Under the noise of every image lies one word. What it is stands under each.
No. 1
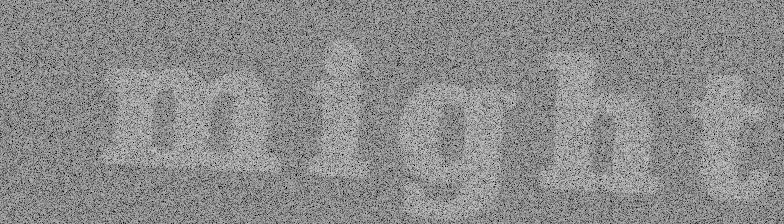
might
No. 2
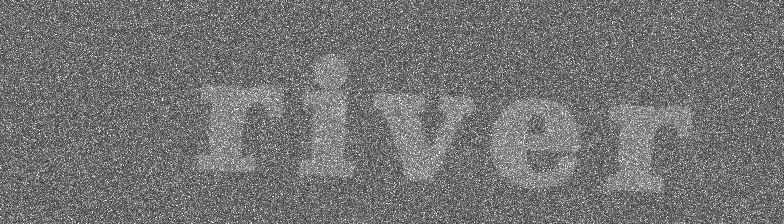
river
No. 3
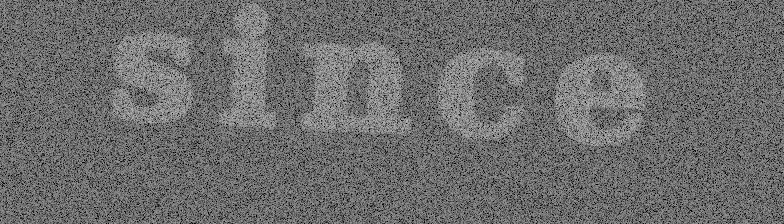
since
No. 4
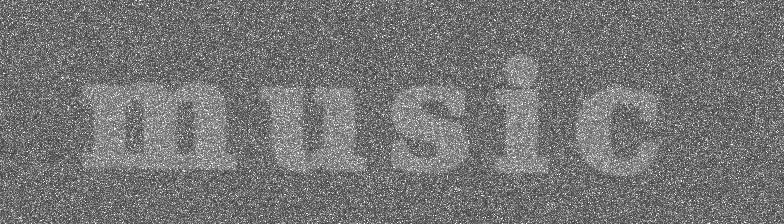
music
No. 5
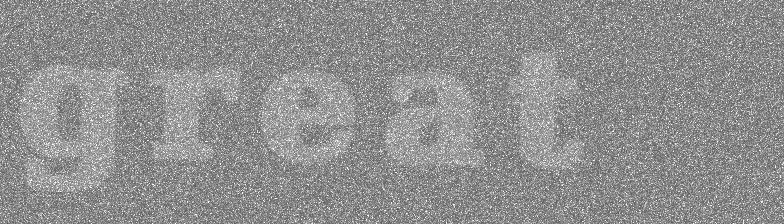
great
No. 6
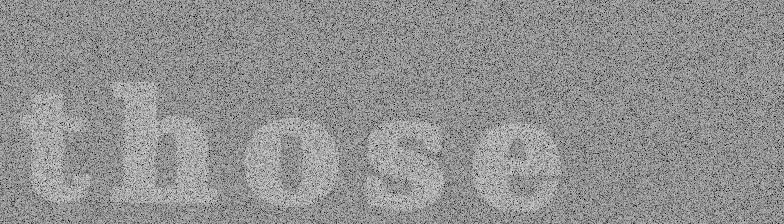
those
